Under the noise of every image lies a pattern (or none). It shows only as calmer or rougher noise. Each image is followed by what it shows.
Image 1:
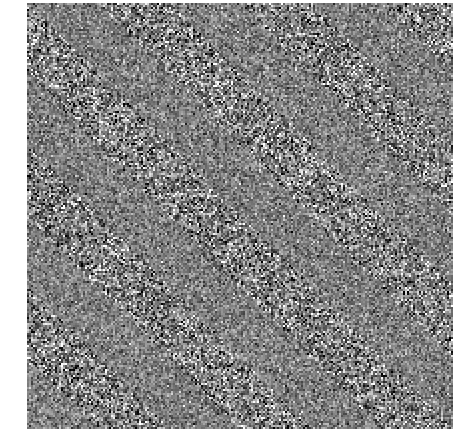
diagonal stripes
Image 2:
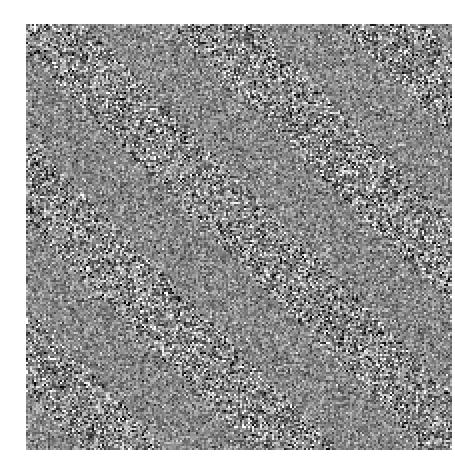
diagonal stripes
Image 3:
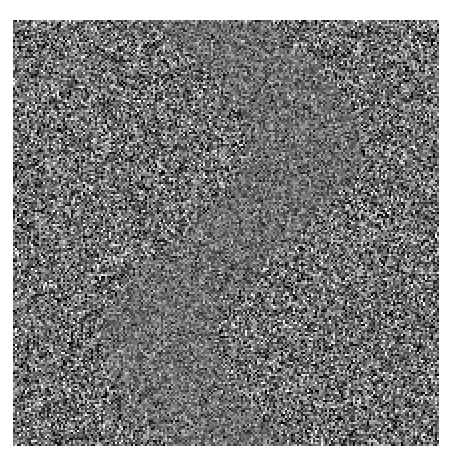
a wavy band
